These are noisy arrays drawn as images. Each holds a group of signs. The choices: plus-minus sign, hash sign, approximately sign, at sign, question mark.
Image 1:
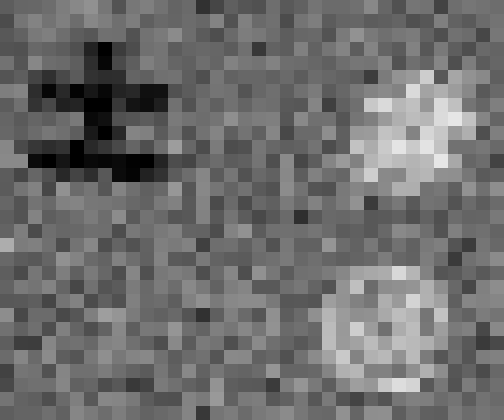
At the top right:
hash sign
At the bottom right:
at sign
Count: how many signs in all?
3
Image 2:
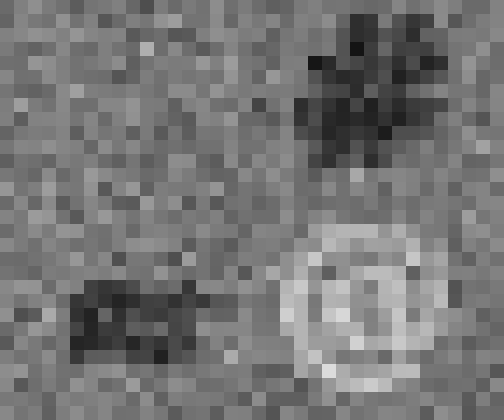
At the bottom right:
at sign
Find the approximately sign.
bottom left
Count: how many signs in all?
3
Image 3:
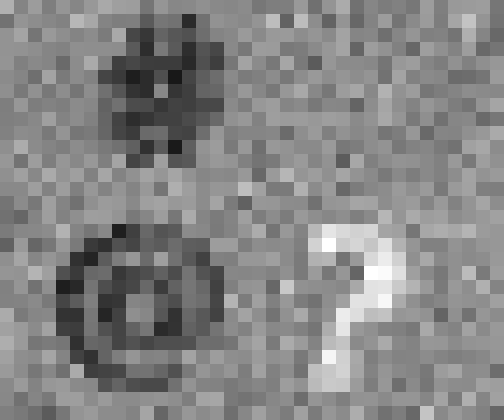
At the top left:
hash sign
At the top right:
nothing
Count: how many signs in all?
3
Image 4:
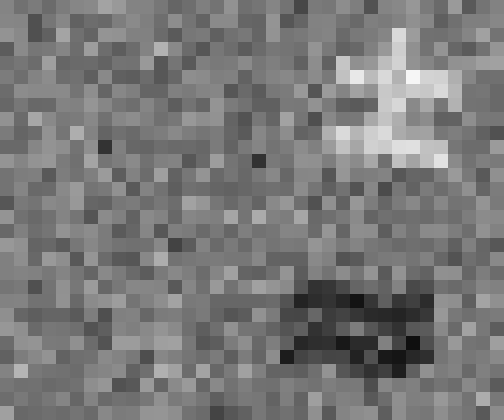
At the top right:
plus-minus sign
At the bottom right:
approximately sign
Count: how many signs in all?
2
